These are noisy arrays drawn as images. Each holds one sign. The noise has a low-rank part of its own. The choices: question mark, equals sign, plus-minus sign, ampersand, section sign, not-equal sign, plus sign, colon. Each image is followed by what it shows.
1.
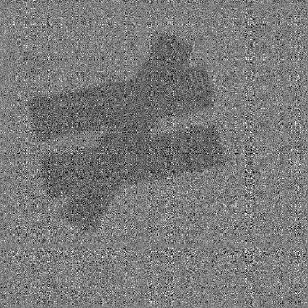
not-equal sign
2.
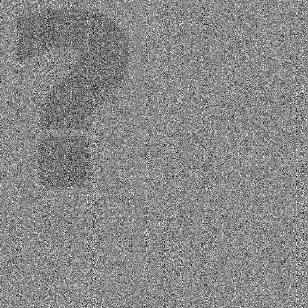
question mark
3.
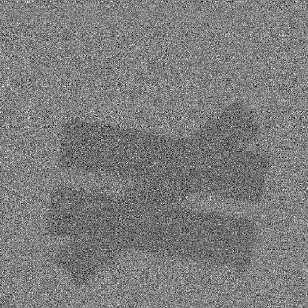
not-equal sign
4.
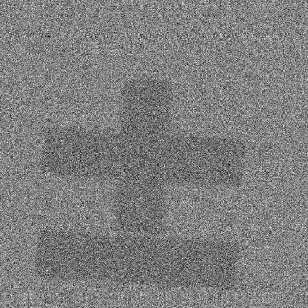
plus-minus sign
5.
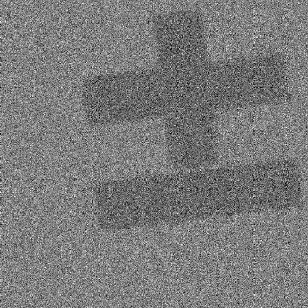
plus-minus sign
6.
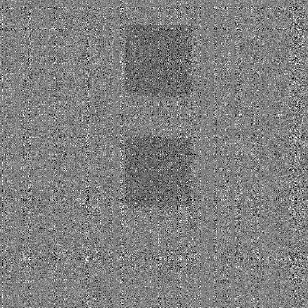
colon
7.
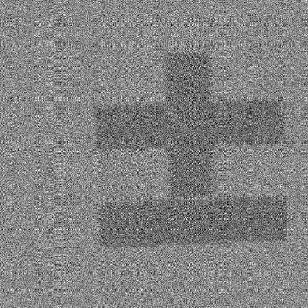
plus-minus sign
